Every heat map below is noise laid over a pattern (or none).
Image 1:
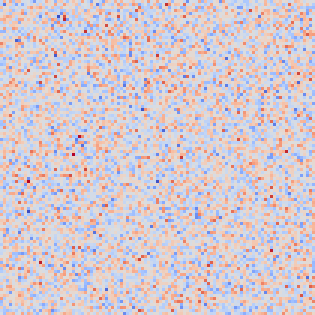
only noise
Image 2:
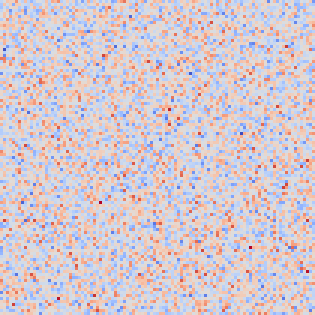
only noise
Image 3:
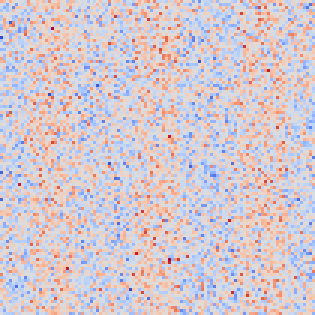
vertical stripes
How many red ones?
3
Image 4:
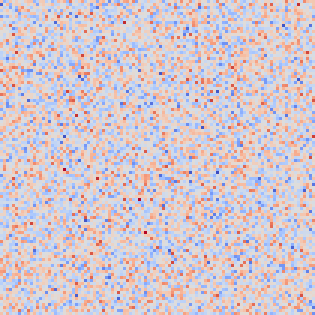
only noise
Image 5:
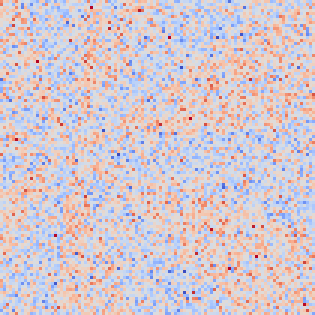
spokes from one point
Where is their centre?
middle left
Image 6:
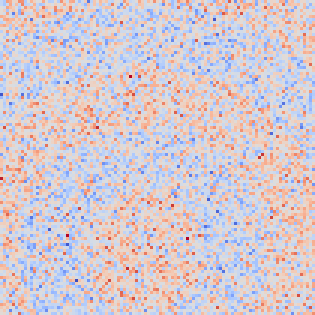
rings round one point
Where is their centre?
bottom middle
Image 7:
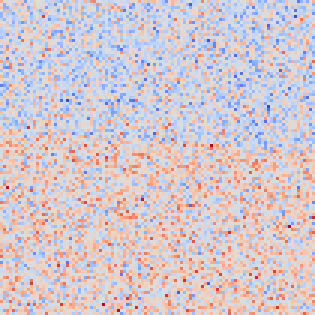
a sharp edge
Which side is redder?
bottom
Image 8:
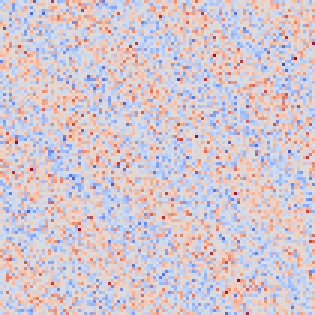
diagonal stripes
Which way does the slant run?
top left to bottom right
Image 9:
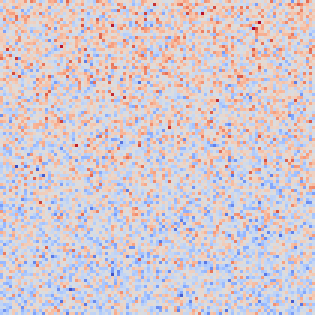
a smooth slope
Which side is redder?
top
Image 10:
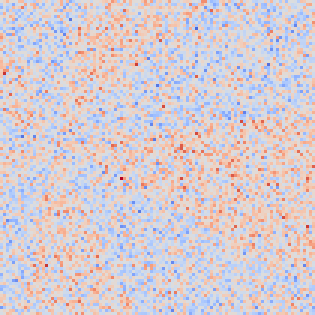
spokes from one point
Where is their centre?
middle left
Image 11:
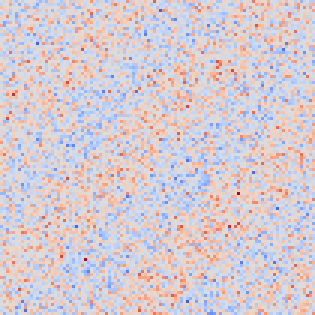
diagonal stripes
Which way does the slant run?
bottom left to top right
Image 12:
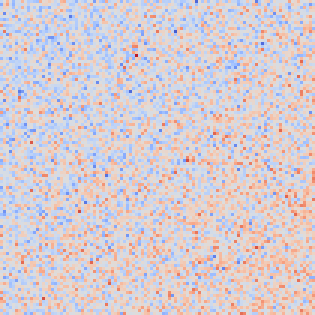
a smooth slope
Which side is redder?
bottom right
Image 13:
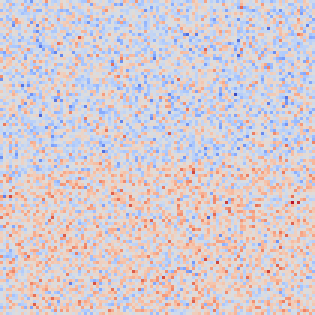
a sharp edge
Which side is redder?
bottom
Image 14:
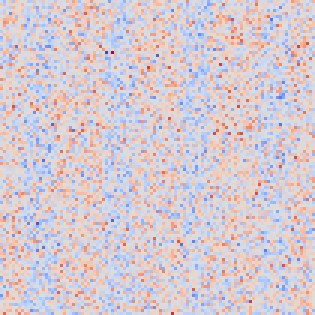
vertical stripes
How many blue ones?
4
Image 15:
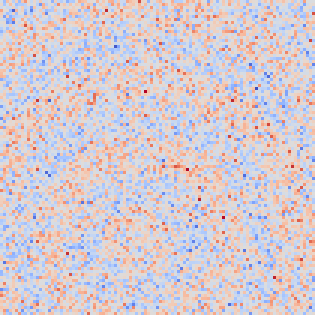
rings round one point
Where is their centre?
bottom middle
